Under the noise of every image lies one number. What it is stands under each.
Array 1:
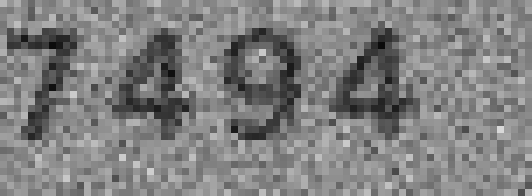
7494
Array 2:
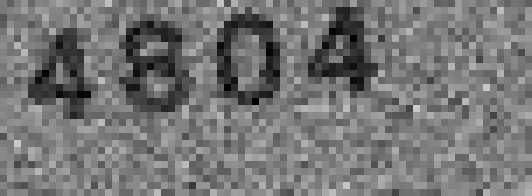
4804
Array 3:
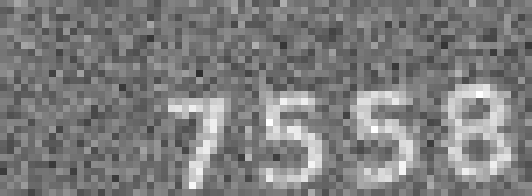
7558
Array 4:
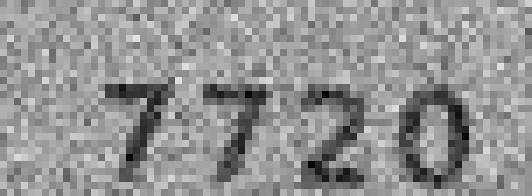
7720
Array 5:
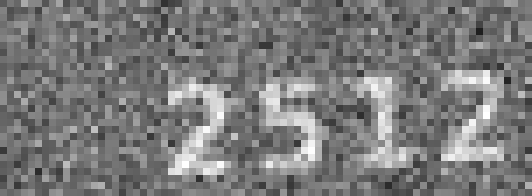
2512
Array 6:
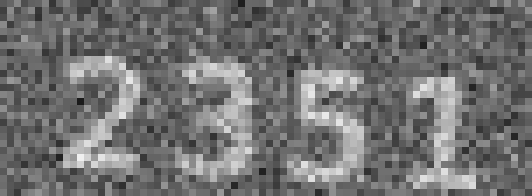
2351
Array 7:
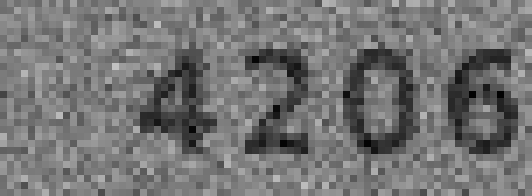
4206
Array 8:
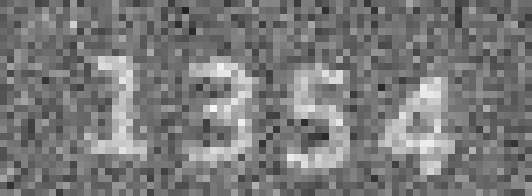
1354
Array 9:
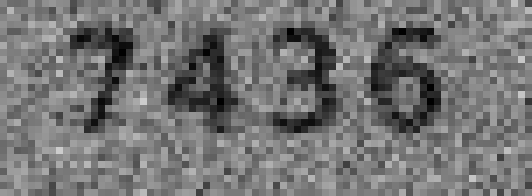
7436
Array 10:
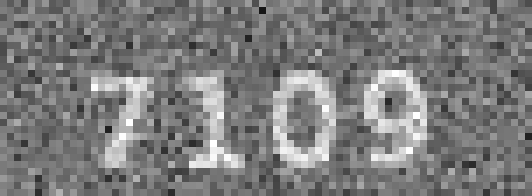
7109
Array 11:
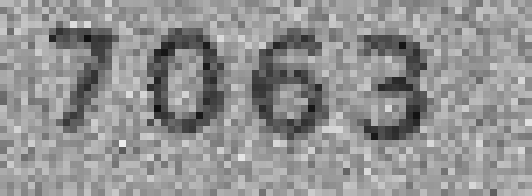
7063
